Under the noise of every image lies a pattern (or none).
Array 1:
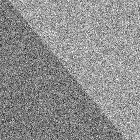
a sharp edge
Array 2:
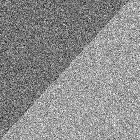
a sharp edge
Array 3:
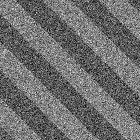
diagonal stripes
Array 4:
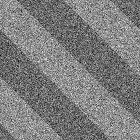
diagonal stripes
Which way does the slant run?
top left to bottom right
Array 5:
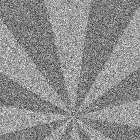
spokes from one point
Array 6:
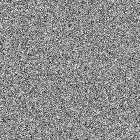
only noise
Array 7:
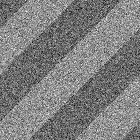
diagonal stripes
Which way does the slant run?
bottom left to top right
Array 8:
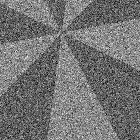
spokes from one point
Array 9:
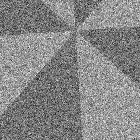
spokes from one point
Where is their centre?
top middle
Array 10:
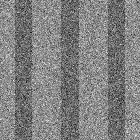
vertical stripes
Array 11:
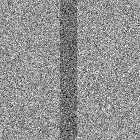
one vertical stripe
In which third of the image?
middle
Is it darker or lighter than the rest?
darker
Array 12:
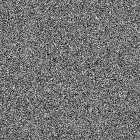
only noise
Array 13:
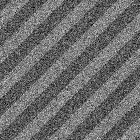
diagonal stripes
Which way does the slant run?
bottom left to top right
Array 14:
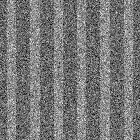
vertical stripes
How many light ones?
6
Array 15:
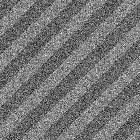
diagonal stripes
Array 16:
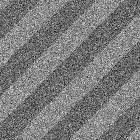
diagonal stripes
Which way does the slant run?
bottom left to top right
